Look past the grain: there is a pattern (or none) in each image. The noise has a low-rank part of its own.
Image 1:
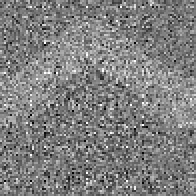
a wavy band
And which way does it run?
left to right
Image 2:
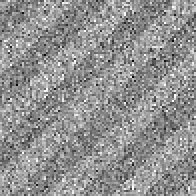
diagonal stripes
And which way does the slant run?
bottom left to top right
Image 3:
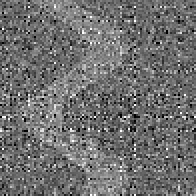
a wavy band
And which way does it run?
top to bottom
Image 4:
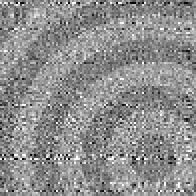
rings round one point
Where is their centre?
bottom right
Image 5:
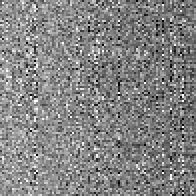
a smooth slope
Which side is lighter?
left
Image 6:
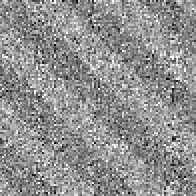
diagonal stripes
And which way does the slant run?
top left to bottom right
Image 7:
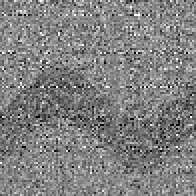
a wavy band
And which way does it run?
left to right
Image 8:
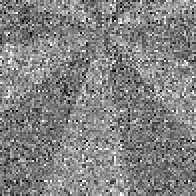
spokes from one point
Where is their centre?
top middle
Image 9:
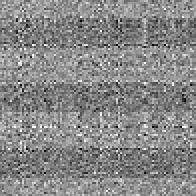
horizontal stripes
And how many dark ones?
3
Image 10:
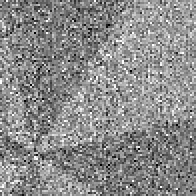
spokes from one point
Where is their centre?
bottom left
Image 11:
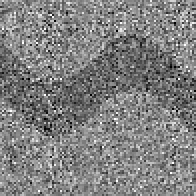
a wavy band
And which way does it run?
left to right
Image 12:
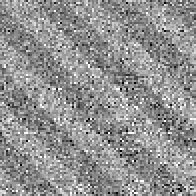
diagonal stripes
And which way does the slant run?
top left to bottom right
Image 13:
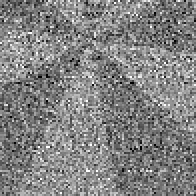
spokes from one point
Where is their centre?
top middle
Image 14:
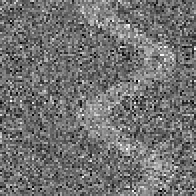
a wavy band
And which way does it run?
top to bottom
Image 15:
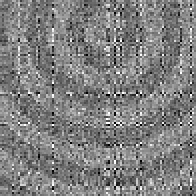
rings round one point
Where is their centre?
top middle
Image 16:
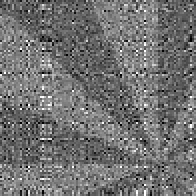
spokes from one point
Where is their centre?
bottom right
